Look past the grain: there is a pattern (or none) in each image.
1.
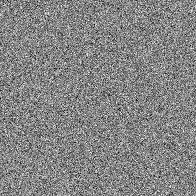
only noise
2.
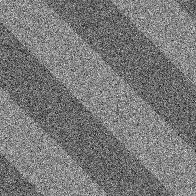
diagonal stripes
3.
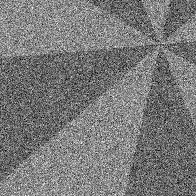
spokes from one point
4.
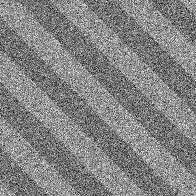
diagonal stripes
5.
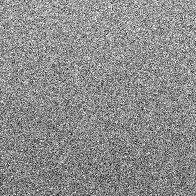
a smooth slope
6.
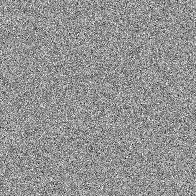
only noise
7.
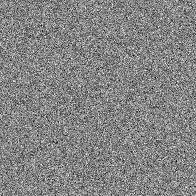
only noise
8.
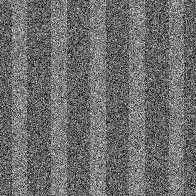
vertical stripes
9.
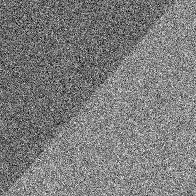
a sharp edge
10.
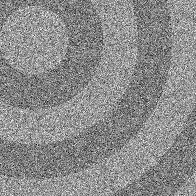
rings round one point
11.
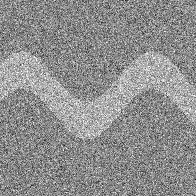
a wavy band
